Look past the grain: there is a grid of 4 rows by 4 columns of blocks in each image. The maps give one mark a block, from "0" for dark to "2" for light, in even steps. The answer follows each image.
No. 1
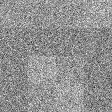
1112
0000
0210
0120
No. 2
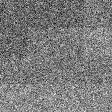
0001
0112
1111
2222
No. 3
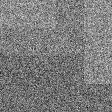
2212
1112
0002
0000
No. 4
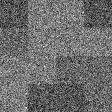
0220
1222
2211
2001
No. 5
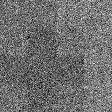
1122
1012
0002
1012
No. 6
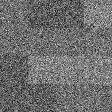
1002
1111
0222
0011
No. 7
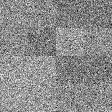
1100
1021
2200
2211
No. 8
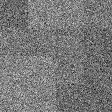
0221
1110
2210
2200
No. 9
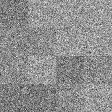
0222
1122
1201
0012
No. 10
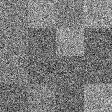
1212
1020
1000
0102
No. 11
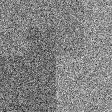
1112
1012
0022
0022
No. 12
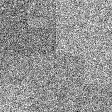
0122
0022
1112
2111
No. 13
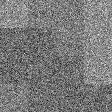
2112
0012
0002
1000
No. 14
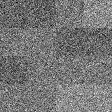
0012
1100
0111
1122
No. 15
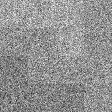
2221
1121
0111
0001
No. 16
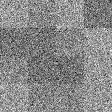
2120
0012
1002
2112
